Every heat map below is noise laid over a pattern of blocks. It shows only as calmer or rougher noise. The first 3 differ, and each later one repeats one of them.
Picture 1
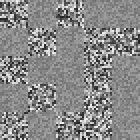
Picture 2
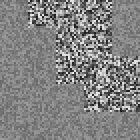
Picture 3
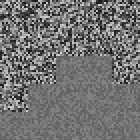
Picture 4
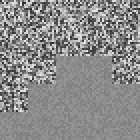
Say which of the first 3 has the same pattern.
3
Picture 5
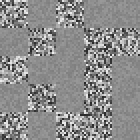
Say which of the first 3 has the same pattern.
1
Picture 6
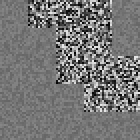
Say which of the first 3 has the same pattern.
2
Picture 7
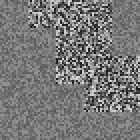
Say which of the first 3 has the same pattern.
2
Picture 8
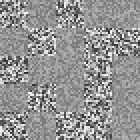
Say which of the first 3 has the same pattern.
1
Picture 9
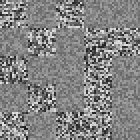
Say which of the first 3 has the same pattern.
1
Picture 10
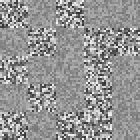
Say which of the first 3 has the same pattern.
1
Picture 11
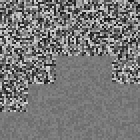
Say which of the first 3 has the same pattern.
3
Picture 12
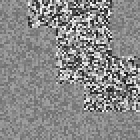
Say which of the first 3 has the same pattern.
2
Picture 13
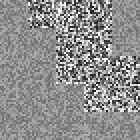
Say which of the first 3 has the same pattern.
2
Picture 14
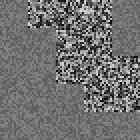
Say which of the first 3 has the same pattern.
2
